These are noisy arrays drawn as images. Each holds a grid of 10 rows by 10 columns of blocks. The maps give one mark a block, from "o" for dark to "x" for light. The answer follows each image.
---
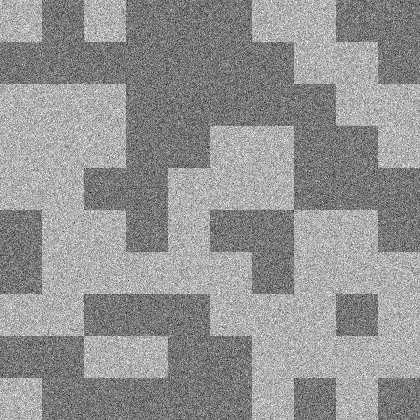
x o x o o o x x o o
o o o o o o o x x o
x x x o o o o o x x
x x x o o x x o o x
x x o o x x x o o o
o x x o x o o x x o
o x x x x x o x x x
x x o o o x x x o x
o o x x o o x x x x
x o o o o o x o x o
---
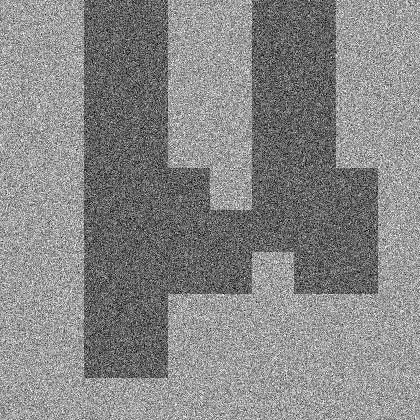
x x o o x x o o x x
x x o o x x o o x x
x x o o x x o o x x
x x o o x x o o x x
x x o o o x o o o x
x x o o o o o o o x
x x o o o o x o o x
x x o o x x x x x x
x x o o x x x x x x
x x x x x x x x x x
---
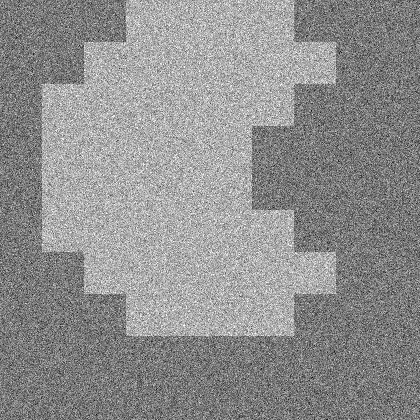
o o o x x x x o o o
o o x x x x x x o o
o x x x x x x o o o
o x x x x x o o o o
o x x x x x o o o o
o x x x x x x o o o
o o x x x x x x o o
o o o x x x x o o o
o o o o o o o o o o
o o o o o o o o o o
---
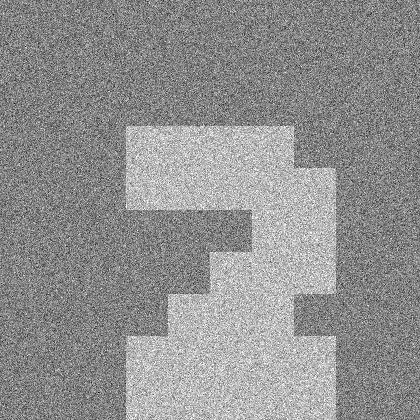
o o o o o o o o o o
o o o o o o o o o o
o o o o o o o o o o
o o o x x x x o o o
o o o x x x x x o o
o o o o o o x x o o
o o o o o x x x o o
o o o o x x x o o o
o o o x x x x x o o
o o o x x x x x o o
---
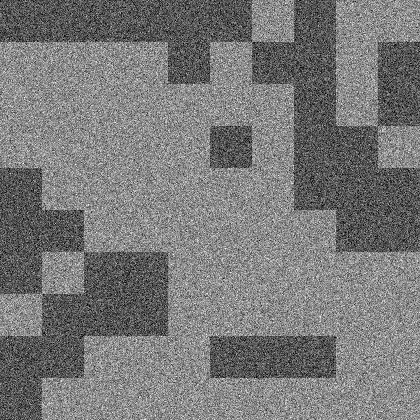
o o o o o o x o x x
x x x x o x o o x o
x x x x x x x o x o
x x x x x o x o o x
o x x x x x x o o o
o o x x x x x x o o
o x o o x x x x x x
x o o o x x x x x x
o o x x x o o o x x
o x x x x x x x x x
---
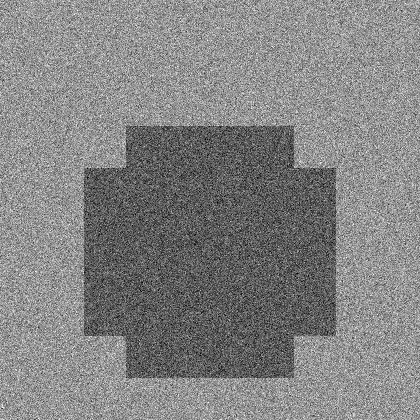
x x x x x x x x x x
x x x x x x x x x x
x x x x x x x x x x
x x x o o o o x x x
x x o o o o o o x x
x x o o o o o o x x
x x o o o o o o x x
x x o o o o o o x x
x x x o o o o x x x
x x x x x x x x x x
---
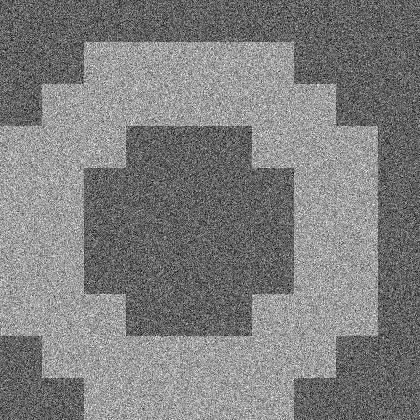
o o o o o o o o o o
o o x x x x x o o o
o x x x x x x x o o
x x x o o o x x x o
x x o o o o o x x o
x x o o o o o x x o
x x o o o o o x x o
x x x o o o x x x o
o x x x x x x x o o
o o x x x x x o o o
